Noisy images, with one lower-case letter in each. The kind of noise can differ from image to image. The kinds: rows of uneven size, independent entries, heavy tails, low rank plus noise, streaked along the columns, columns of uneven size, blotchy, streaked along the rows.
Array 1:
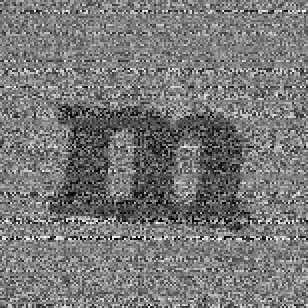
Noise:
rows of uneven size
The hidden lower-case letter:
m
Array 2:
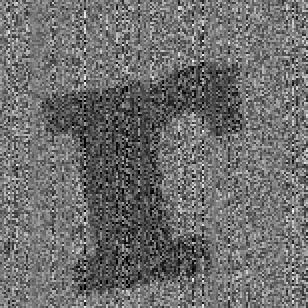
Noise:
columns of uneven size
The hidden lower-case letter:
r
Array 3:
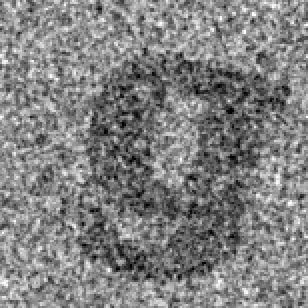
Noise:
blotchy
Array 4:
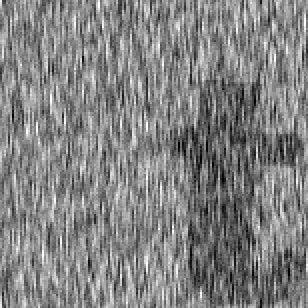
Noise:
streaked along the columns
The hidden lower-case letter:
t
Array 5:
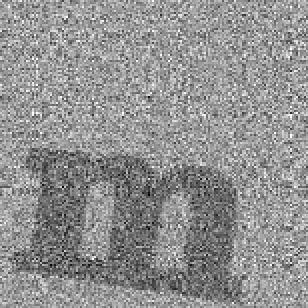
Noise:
low rank plus noise
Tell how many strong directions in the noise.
five to eight
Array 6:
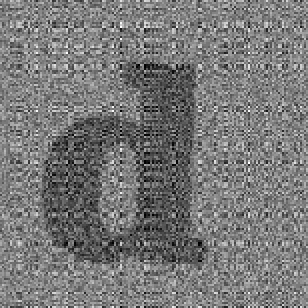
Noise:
low rank plus noise
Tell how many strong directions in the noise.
one
